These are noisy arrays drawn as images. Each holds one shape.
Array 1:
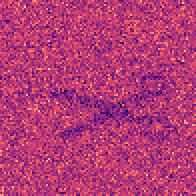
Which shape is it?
pair of scissors
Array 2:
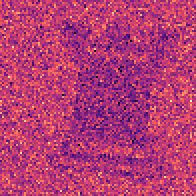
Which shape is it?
chess rook
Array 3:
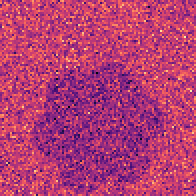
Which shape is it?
flower
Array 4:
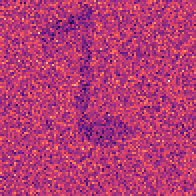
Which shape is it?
musical note
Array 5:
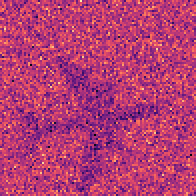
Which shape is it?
airplane
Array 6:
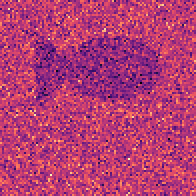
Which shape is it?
fish
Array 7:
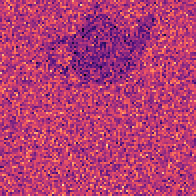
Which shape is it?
teapot
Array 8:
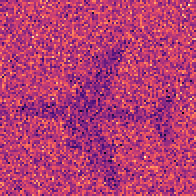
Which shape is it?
airplane
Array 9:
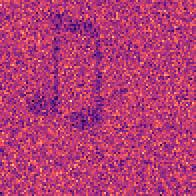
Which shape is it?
pair of musical notes
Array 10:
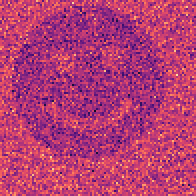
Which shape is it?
smiling face
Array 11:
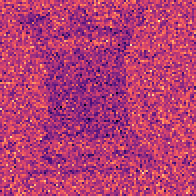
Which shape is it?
chess rook
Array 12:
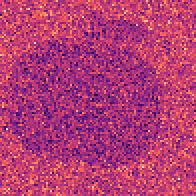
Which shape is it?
apple
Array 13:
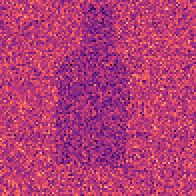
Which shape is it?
bottle
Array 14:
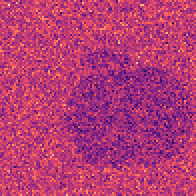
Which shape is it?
apple
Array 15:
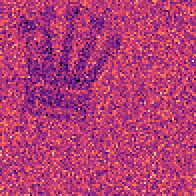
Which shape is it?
chess queen
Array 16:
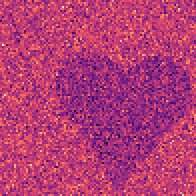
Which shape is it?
heart
